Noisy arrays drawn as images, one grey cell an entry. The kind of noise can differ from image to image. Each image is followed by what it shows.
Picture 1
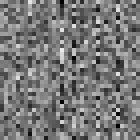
columns of uneven size
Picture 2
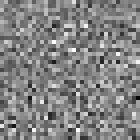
low rank plus noise
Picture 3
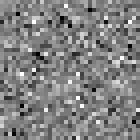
heavy tails
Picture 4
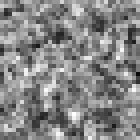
blotchy
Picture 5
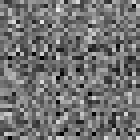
low rank plus noise
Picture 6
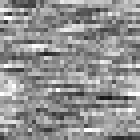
streaked along the rows
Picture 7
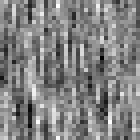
streaked along the columns
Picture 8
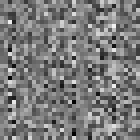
columns of uneven size
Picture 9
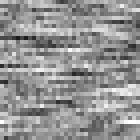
streaked along the rows
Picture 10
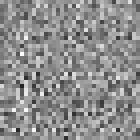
low rank plus noise
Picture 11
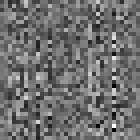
columns of uneven size
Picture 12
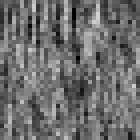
streaked along the columns
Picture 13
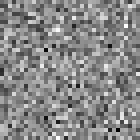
independent entries
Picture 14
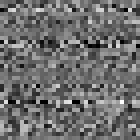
rows of uneven size
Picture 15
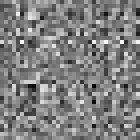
low rank plus noise
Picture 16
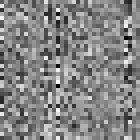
columns of uneven size
